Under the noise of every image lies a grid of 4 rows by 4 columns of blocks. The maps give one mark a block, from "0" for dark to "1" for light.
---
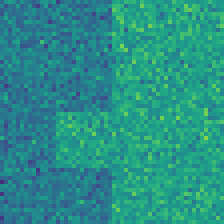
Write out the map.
0011
0011
0111
0011
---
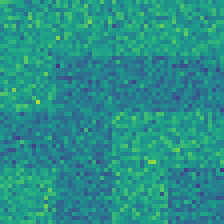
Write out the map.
1111
1000
0011
1010
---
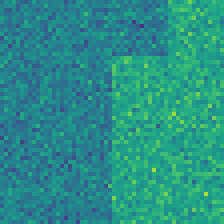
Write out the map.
0001
0011
0011
0011
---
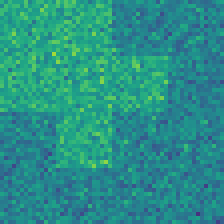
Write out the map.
1100
1110
0100
0000
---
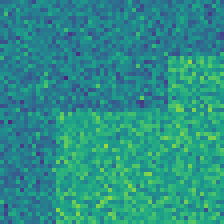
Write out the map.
0000
0001
0111
0111
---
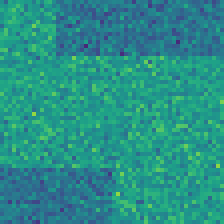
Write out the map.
1000
1111
1111
0011
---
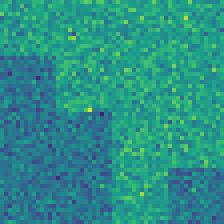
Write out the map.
1111
0111
0011
0010
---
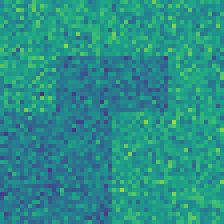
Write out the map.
1111
1001
0011
0011
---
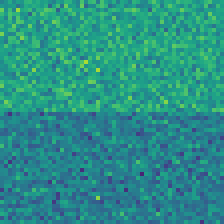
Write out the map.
1111
1111
0000
0000
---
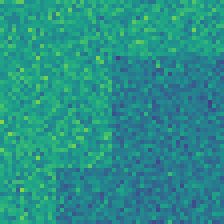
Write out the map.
1111
1100
1100
1000
